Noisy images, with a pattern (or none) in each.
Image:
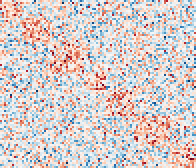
blocks along the diagonal
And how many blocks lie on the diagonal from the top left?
7
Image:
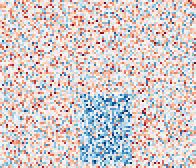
one block
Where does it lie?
bottom middle
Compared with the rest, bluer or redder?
bluer
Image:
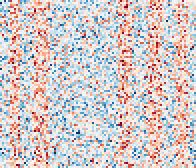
bands of columns
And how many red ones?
5
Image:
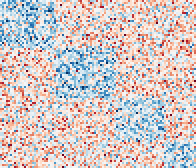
blocks along the diagonal
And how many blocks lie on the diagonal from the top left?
4
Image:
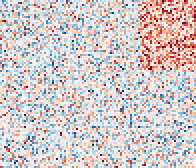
one block
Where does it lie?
top right
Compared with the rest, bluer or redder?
redder
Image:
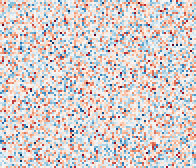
only noise
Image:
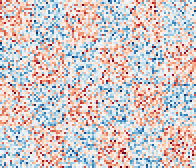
a checkerboard
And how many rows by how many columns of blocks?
4 by 6
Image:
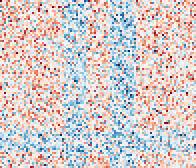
bands of rows crossing bands of columns
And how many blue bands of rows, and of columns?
1 and 2
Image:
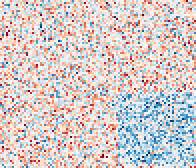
one block
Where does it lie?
bottom right
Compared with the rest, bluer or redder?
bluer
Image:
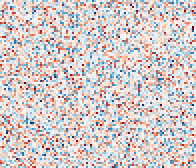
only noise
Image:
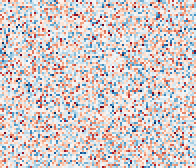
only noise
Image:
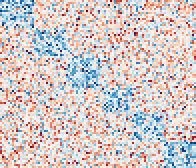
blocks along the diagonal
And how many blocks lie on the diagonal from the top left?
6
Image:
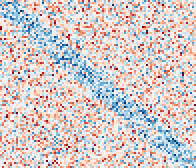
a diagonal band
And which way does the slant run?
top left to bottom right
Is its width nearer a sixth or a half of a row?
a sixth
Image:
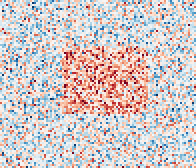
one block
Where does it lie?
centre
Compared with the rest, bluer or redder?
redder
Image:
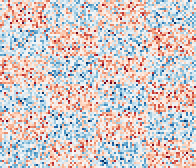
a checkerboard
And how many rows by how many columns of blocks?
6 by 4
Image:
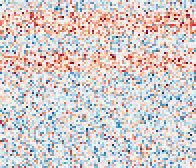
bands of rows
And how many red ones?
2
